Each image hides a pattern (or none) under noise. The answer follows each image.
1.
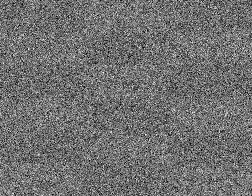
a checkerboard
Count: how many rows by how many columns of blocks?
6 by 3
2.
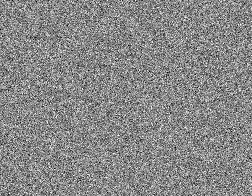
only noise
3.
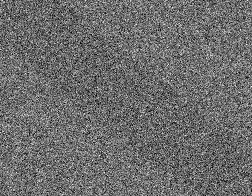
a diagonal band
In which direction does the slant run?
top left to bottom right
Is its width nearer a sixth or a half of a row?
a half
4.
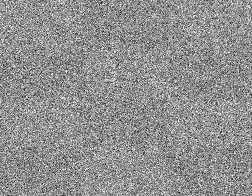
a checkerboard
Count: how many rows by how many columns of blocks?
4 by 3
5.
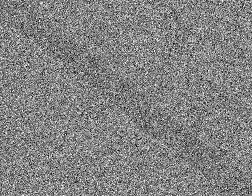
a diagonal band
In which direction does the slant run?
top left to bottom right
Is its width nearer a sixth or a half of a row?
a sixth
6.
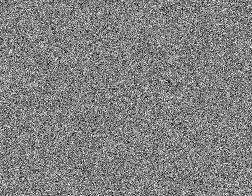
only noise
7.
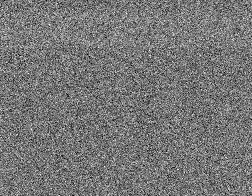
one band of rows
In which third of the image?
top
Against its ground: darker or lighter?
lighter
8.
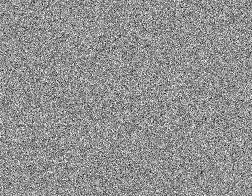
only noise
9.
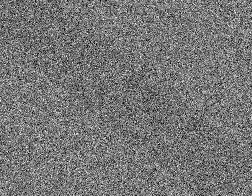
a diagonal band
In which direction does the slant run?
top left to bottom right
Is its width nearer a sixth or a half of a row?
a half
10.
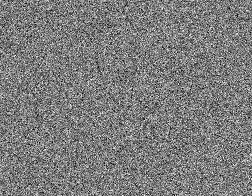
only noise
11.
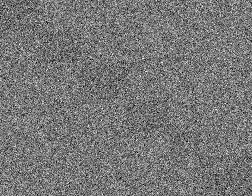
blocks along the diagonal
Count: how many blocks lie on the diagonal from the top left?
6
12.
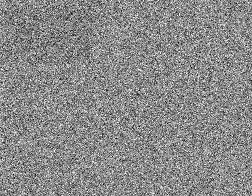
one block
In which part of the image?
top left
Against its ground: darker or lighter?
darker
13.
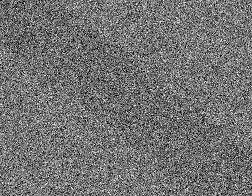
a diagonal band
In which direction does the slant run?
top left to bottom right
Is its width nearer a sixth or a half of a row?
a half
